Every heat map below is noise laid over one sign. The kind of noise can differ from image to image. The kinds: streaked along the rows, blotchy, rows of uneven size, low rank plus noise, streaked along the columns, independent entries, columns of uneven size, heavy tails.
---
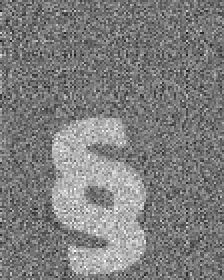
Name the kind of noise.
low rank plus noise
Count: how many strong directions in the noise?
one
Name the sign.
section sign
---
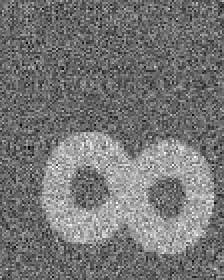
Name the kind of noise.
low rank plus noise
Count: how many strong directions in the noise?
two
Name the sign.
infinity sign
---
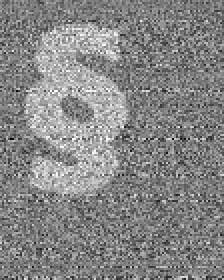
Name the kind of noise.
rows of uneven size
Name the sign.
section sign
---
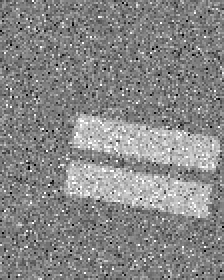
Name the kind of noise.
heavy tails
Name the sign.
equals sign
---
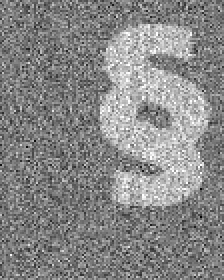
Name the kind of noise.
low rank plus noise
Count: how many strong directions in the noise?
three or four
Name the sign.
section sign
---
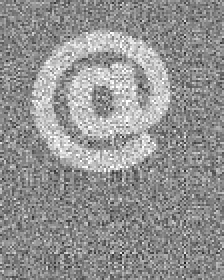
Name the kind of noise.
low rank plus noise
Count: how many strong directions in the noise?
two
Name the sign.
at sign
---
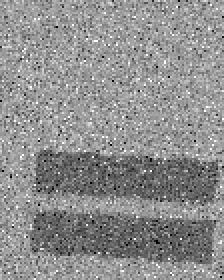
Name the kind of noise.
heavy tails
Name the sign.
equals sign
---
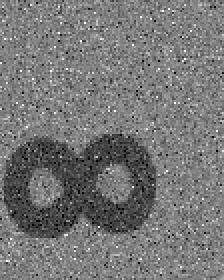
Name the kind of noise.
heavy tails
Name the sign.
infinity sign
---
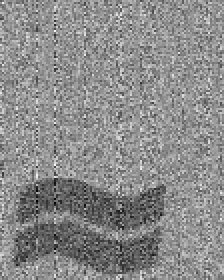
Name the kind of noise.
columns of uneven size
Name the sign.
approximately sign
